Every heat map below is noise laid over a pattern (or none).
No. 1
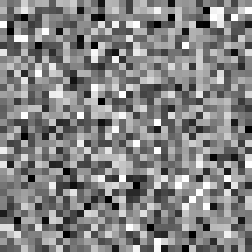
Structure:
only noise
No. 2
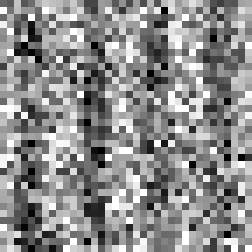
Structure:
vertical stripes
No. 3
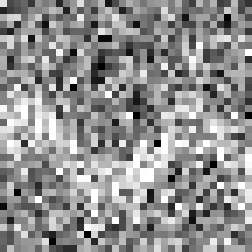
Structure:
a wavy band
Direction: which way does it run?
left to right
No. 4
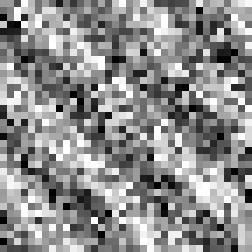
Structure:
diagonal stripes
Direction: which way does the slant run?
top left to bottom right
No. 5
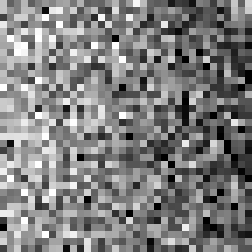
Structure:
a smooth slope
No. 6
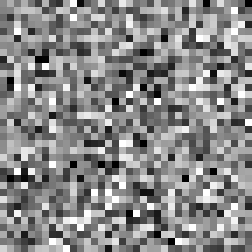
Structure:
only noise
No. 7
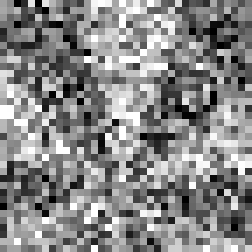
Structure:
spokes from one point
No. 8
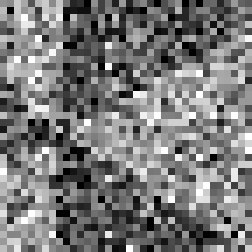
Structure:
spokes from one point
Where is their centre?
middle left
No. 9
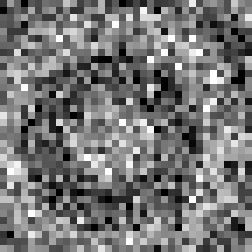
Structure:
rings round one point
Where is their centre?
centre
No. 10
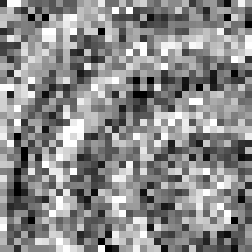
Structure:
rings round one point
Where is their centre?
bottom right
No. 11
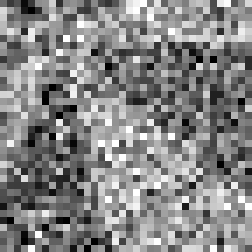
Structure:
spokes from one point
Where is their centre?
top left
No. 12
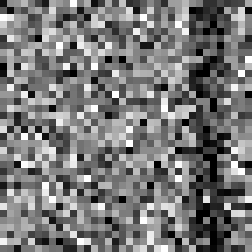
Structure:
one vertical stripe
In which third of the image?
right
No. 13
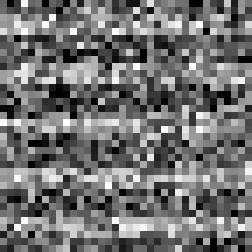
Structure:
horizontal stripes
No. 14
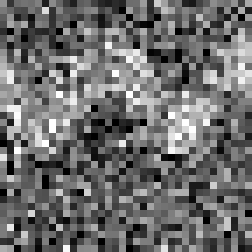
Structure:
a wavy band
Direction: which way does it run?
left to right
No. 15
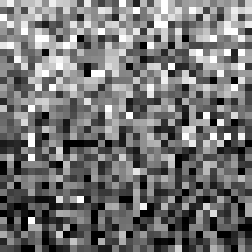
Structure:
a smooth slope
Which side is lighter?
top
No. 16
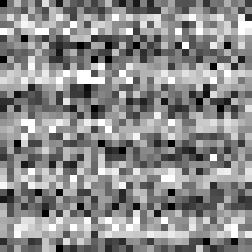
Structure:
horizontal stripes
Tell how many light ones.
5
